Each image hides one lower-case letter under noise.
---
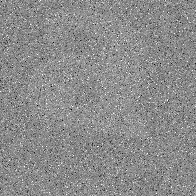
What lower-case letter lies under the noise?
a
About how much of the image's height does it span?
two thirds
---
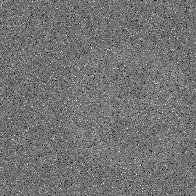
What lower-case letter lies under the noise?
e
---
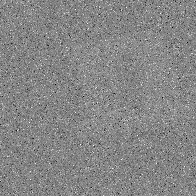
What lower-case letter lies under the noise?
n
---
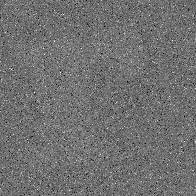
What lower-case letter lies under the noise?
r
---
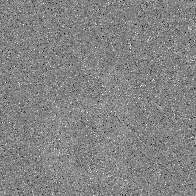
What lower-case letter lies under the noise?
d
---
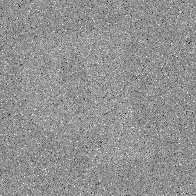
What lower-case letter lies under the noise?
q
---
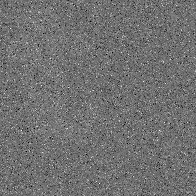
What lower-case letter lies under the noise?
t
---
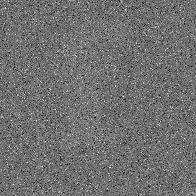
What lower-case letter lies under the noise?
f
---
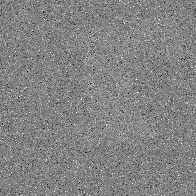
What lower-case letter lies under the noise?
r
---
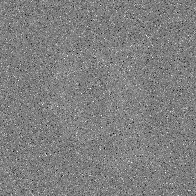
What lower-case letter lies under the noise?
q
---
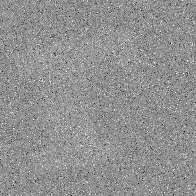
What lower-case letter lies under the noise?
r
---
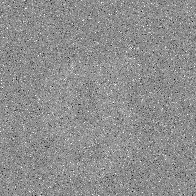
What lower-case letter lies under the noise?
g
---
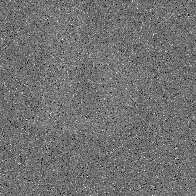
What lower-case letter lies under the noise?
b
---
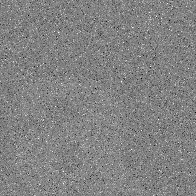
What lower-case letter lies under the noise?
a
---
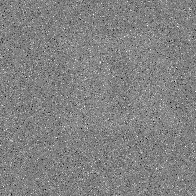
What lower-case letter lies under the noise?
n
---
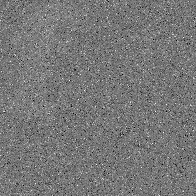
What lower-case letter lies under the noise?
f
